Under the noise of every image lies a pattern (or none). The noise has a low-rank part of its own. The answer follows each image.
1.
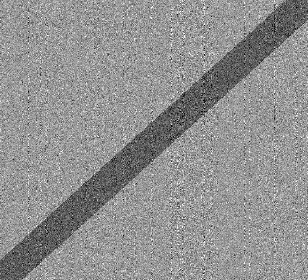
a diagonal band
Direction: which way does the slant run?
bottom left to top right
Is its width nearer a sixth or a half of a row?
a sixth
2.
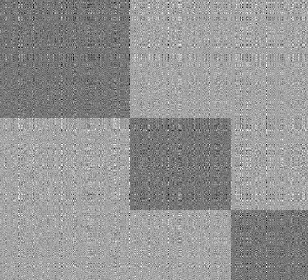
blocks along the diagonal
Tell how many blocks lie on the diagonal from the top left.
3
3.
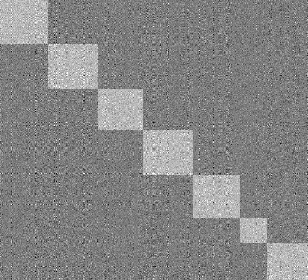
blocks along the diagonal
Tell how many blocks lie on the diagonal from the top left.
7
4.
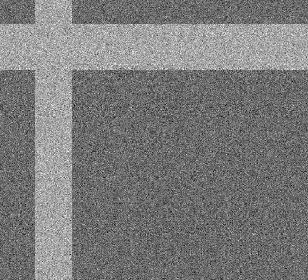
bands of rows crossing bands of columns
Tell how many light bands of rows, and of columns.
1 and 1
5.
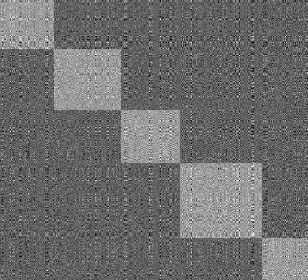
blocks along the diagonal
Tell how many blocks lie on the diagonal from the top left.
5
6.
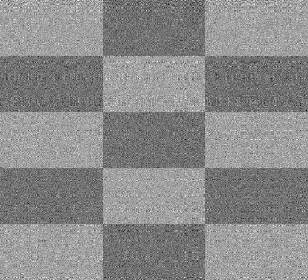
a checkerboard
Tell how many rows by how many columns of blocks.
5 by 3
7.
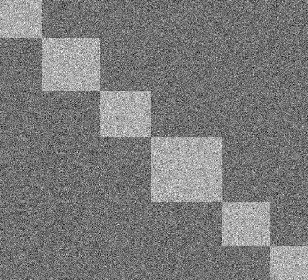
blocks along the diagonal
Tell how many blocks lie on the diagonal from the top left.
6
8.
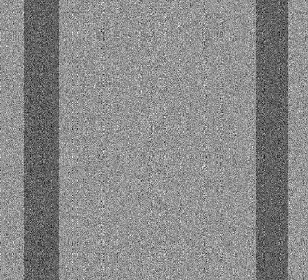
bands of columns
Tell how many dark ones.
2
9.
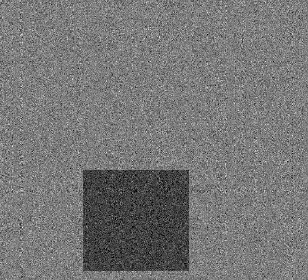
one block
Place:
bottom middle
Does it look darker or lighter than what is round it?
darker
